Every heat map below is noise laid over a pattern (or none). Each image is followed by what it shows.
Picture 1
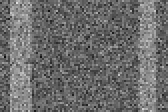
bands of columns
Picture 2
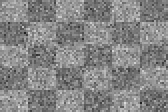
a checkerboard
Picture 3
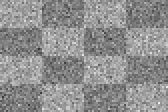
a checkerboard
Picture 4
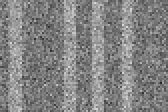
bands of columns
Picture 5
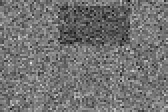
one block
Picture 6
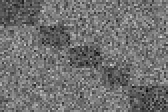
blocks along the diagonal
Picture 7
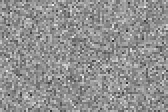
only noise
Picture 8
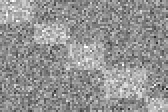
blocks along the diagonal
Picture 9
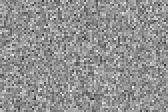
only noise
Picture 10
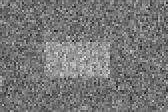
one block
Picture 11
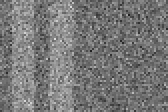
bands of columns
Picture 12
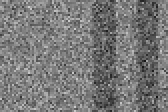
bands of columns
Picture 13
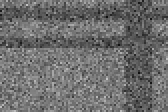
bands of rows crossing bands of columns
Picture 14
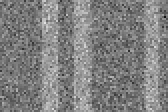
bands of columns
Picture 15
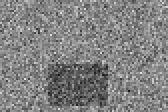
one block
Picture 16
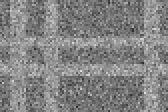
bands of rows crossing bands of columns
